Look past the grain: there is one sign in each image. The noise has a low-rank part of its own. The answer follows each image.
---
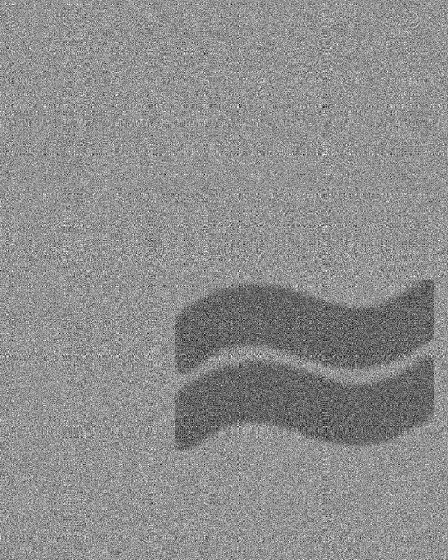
approximately sign
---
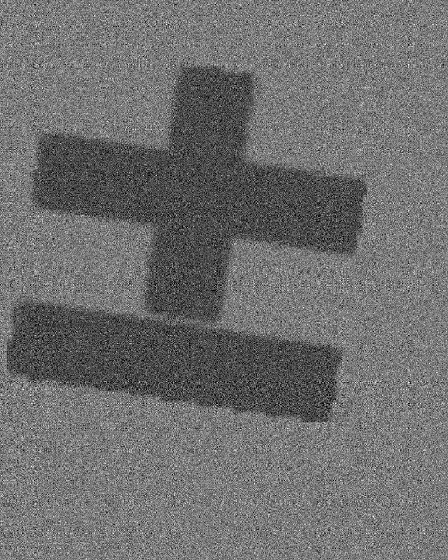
plus-minus sign
